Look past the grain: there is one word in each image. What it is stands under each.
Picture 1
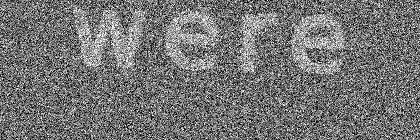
were
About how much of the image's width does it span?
two thirds
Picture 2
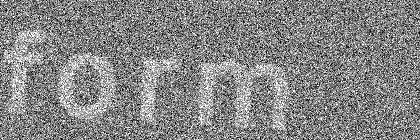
form
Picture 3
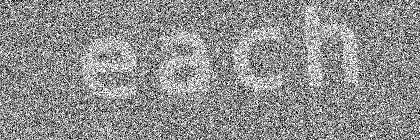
each
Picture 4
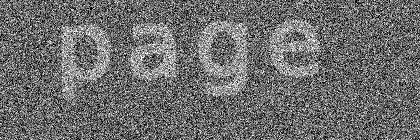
page
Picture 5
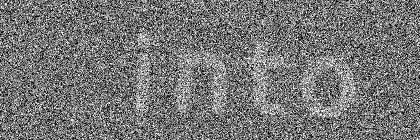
into
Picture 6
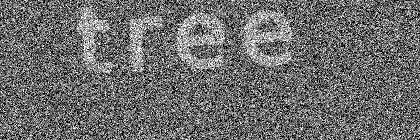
tree
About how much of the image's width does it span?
half
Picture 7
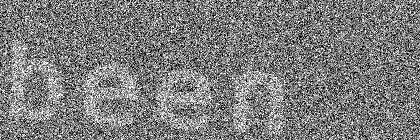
been
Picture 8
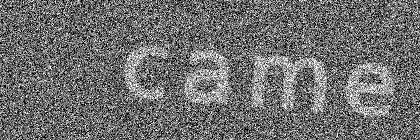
came
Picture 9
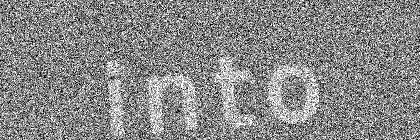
into
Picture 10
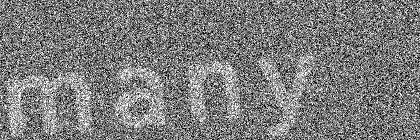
many
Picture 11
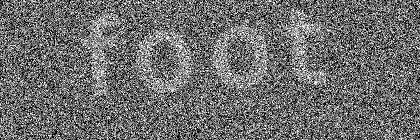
foot
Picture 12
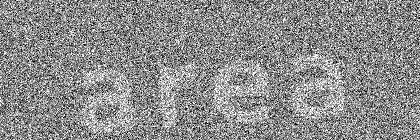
area
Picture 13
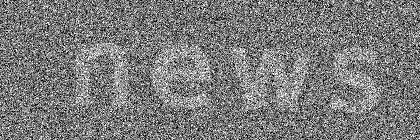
news
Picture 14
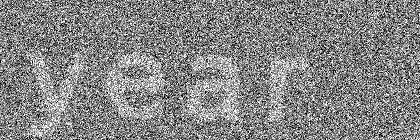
year
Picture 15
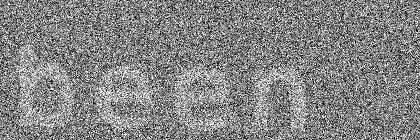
been
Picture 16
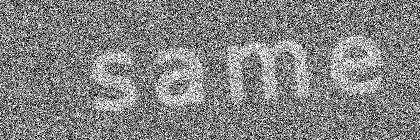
same
